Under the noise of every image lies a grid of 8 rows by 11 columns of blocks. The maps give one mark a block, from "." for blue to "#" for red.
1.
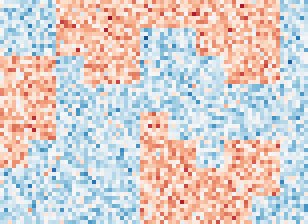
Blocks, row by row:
..########.
..###..###.
##.##...##.
##.........
##...#.....
#....##.##.
.....#####.
.....####..
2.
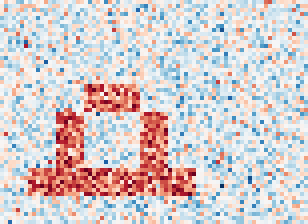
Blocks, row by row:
...........
...........
...........
...##......
..#..#.....
..#..#.....
.######....
...........
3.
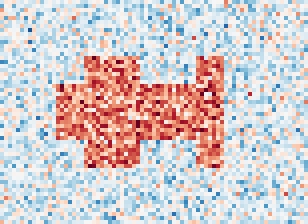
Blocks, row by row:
...........
...........
...##..#...
..######...
..######...
...##..#...
...........
...........
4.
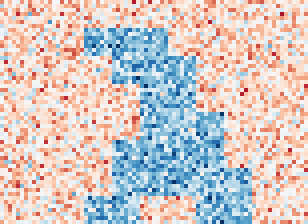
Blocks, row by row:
###########
###...#####
####...####
#####..####
#####...###
####....###
####.....##
###..##..##
